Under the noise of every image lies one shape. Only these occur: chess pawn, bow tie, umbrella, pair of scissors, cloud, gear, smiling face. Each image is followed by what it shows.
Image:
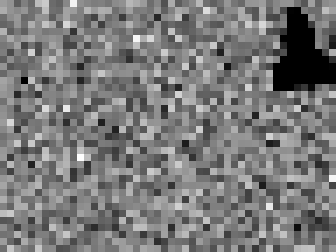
chess pawn
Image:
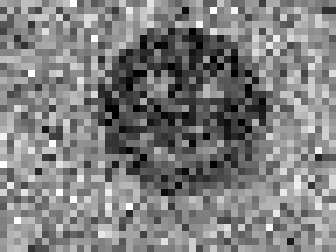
smiling face
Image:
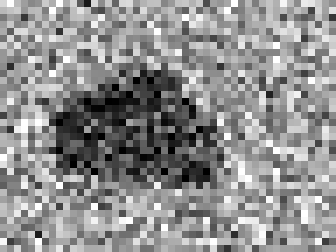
cloud
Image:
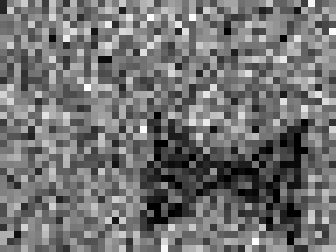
bow tie
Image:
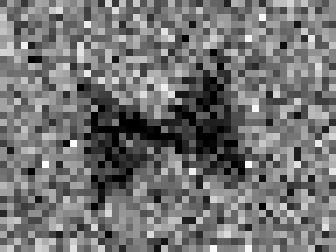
bow tie
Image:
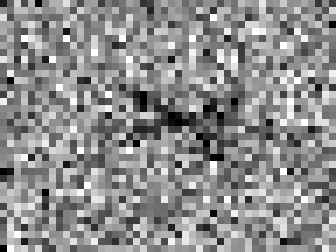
pair of scissors
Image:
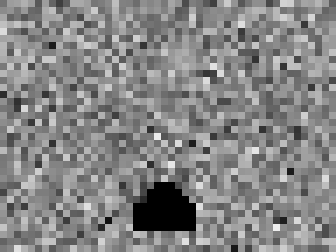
cloud
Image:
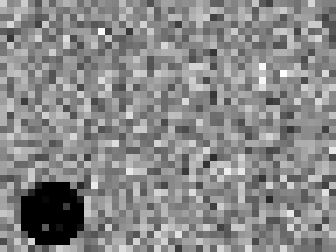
smiling face
